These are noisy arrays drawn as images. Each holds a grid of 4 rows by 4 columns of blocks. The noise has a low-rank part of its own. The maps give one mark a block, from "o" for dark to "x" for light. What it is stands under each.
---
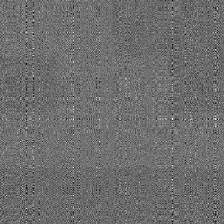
x x o o
o x x o
x x x x
o o o o
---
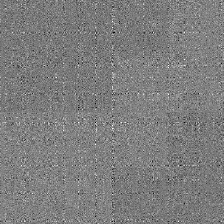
o o o x
o o x x
x x x o
x x o o
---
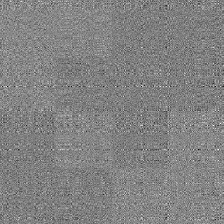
x x o o
x o o o
o x o x
o o x x
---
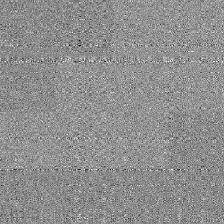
o o x x
o x x x
x x x o
o o o o
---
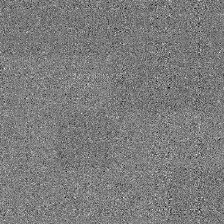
o o o o
x x o o
x o x x
x x x o
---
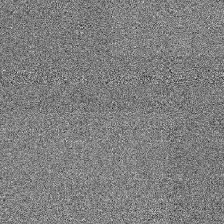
o o x x
o o o o
x x x o
x x x o
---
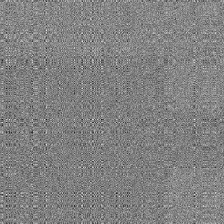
x x x x
o o o x
o o o o
o o o x
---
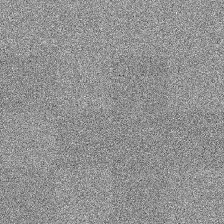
x x x x
o x o x
x o o o
o x o x
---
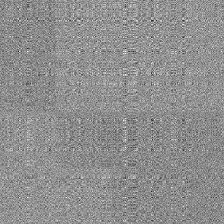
o x x x
o x x x
x o o o
x x o o
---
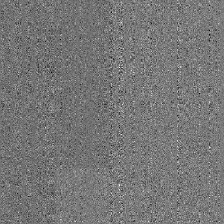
o o x x
o o x x
o o x x
o x x x
